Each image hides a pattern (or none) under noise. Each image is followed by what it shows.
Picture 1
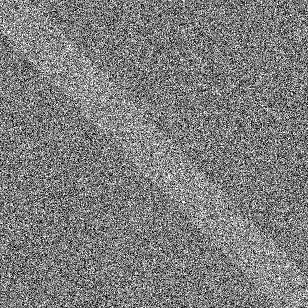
a diagonal band
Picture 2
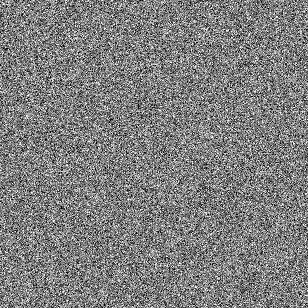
only noise
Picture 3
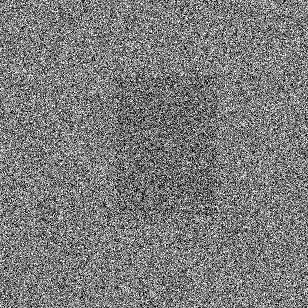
one block
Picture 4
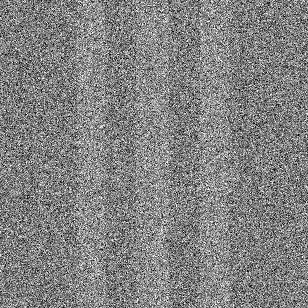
bands of columns
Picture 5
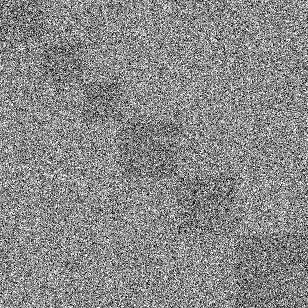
blocks along the diagonal
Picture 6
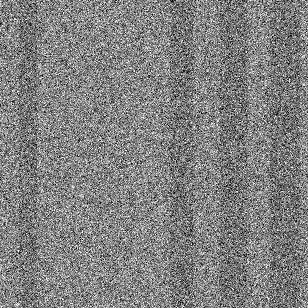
bands of columns
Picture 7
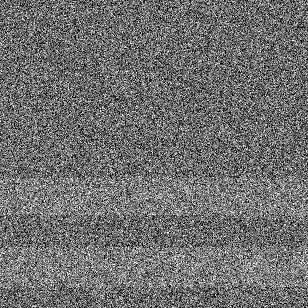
bands of rows
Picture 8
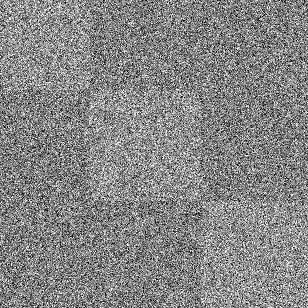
blocks along the diagonal
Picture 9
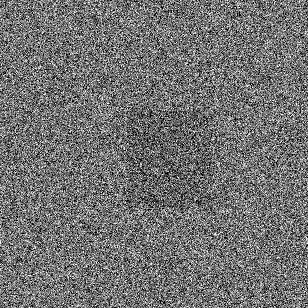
one block
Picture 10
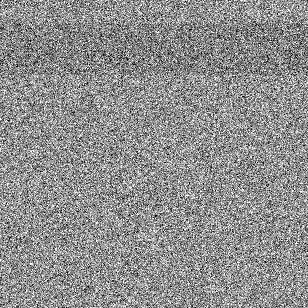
one band of rows
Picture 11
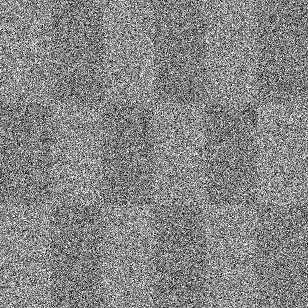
a checkerboard
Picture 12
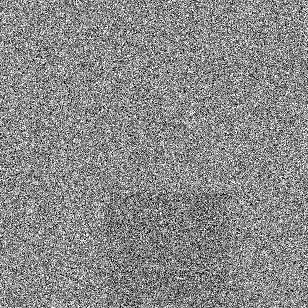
one block
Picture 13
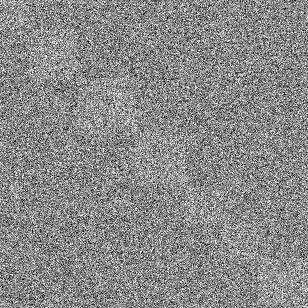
blocks along the diagonal
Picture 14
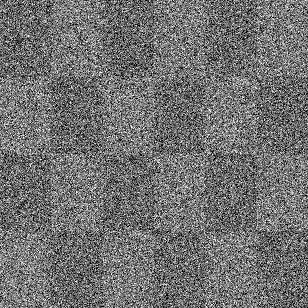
a checkerboard
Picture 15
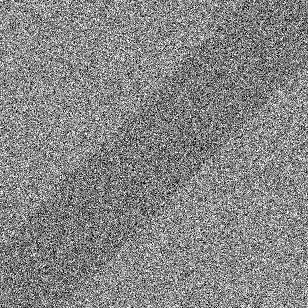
a diagonal band
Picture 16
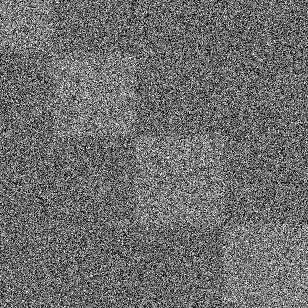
blocks along the diagonal
